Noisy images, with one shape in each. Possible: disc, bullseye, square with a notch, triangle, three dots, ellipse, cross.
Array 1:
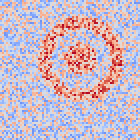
bullseye
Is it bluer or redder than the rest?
redder
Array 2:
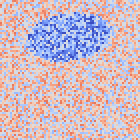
ellipse
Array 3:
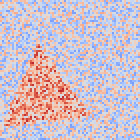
triangle
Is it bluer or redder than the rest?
redder
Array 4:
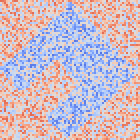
square with a notch
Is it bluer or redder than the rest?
bluer
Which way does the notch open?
down and left
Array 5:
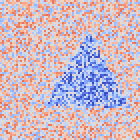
triangle
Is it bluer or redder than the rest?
bluer
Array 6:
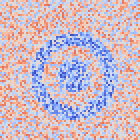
bullseye
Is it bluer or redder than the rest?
bluer
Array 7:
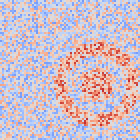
bullseye
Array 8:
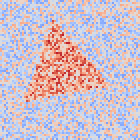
triangle
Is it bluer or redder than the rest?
redder
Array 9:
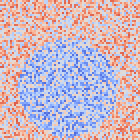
disc
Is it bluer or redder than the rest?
bluer
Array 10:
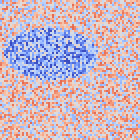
ellipse
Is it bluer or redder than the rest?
bluer
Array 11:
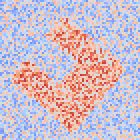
square with a notch
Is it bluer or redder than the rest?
redder
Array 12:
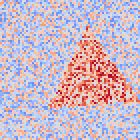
triangle
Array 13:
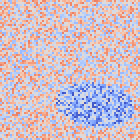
ellipse
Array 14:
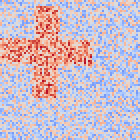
cross
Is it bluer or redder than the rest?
redder
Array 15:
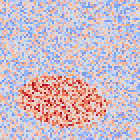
ellipse
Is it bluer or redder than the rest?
redder
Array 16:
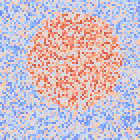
disc
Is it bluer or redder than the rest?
redder
